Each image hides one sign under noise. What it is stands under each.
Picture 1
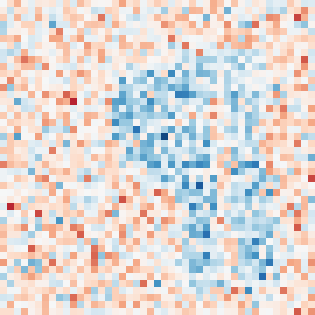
pilcrow
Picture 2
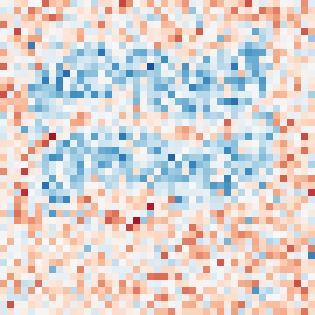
approximately sign
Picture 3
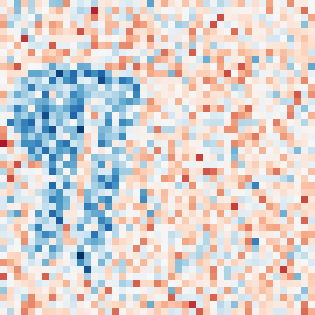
pilcrow
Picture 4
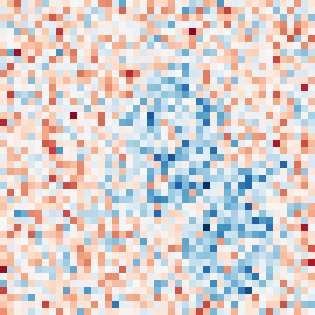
percent sign
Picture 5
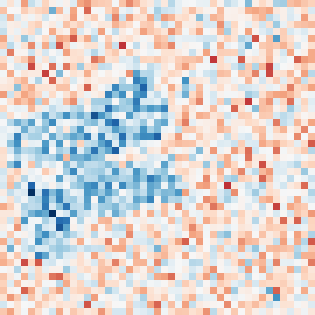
not-equal sign
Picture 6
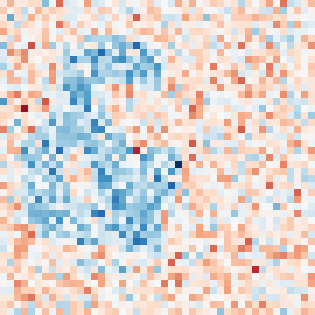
ampersand
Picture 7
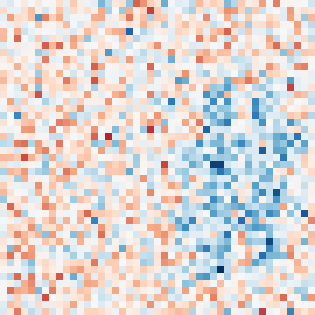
hash sign
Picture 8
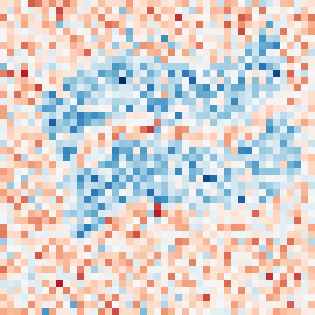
approximately sign
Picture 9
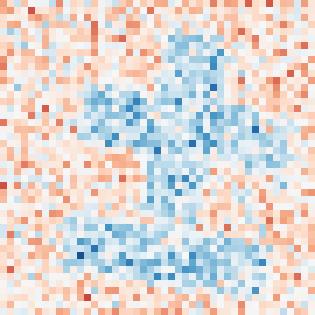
plus-minus sign
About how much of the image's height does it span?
nearly all
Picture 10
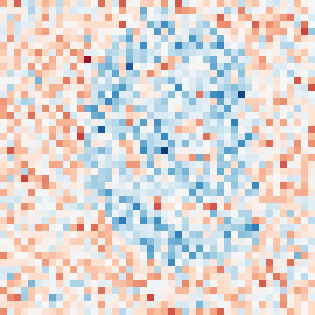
at sign
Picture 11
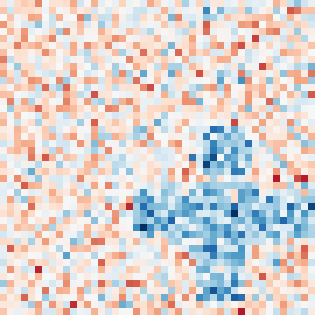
plus sign
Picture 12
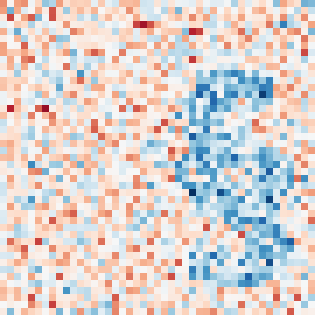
section sign
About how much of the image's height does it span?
two thirds
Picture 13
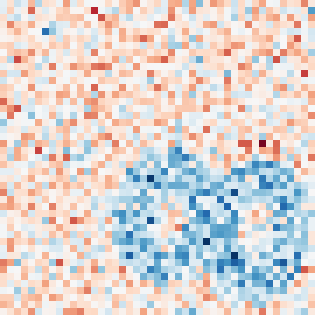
infinity sign
